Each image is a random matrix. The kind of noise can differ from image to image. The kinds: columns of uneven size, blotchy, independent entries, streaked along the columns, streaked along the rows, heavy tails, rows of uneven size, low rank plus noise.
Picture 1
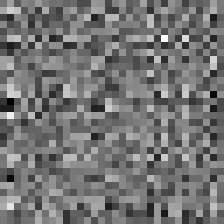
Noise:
low rank plus noise
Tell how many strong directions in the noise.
two
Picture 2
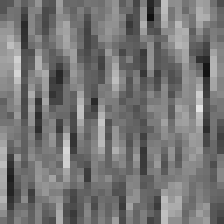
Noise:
streaked along the columns
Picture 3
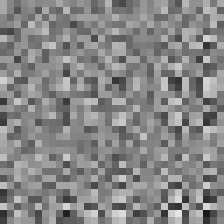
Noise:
low rank plus noise
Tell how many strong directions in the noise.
one
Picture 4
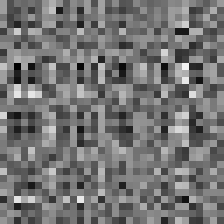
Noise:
low rank plus noise
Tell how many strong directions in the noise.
one
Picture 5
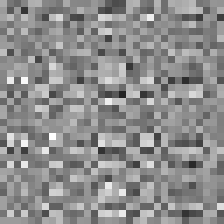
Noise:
low rank plus noise
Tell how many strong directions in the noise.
one
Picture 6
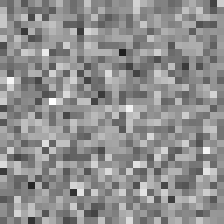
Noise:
independent entries
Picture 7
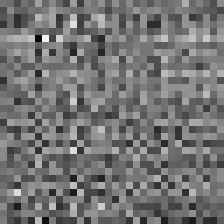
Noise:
low rank plus noise
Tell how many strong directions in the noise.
two
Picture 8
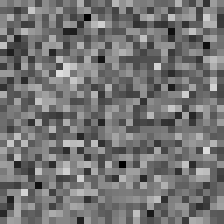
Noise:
independent entries
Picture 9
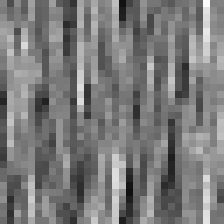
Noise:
streaked along the columns
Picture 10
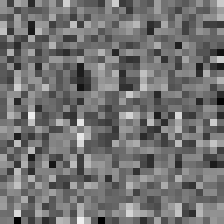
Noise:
low rank plus noise
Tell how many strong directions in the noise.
three or four
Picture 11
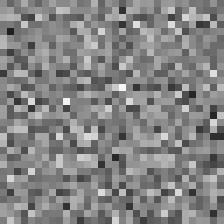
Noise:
low rank plus noise
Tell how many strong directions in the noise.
three or four
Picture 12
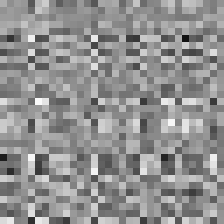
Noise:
low rank plus noise
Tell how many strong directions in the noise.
one
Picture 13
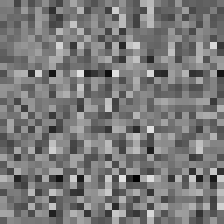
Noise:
low rank plus noise
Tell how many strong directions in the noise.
two
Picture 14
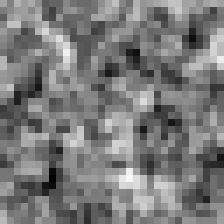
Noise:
blotchy
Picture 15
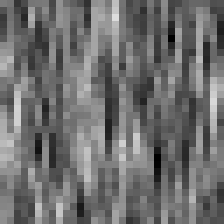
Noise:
streaked along the columns
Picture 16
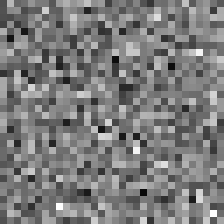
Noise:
independent entries
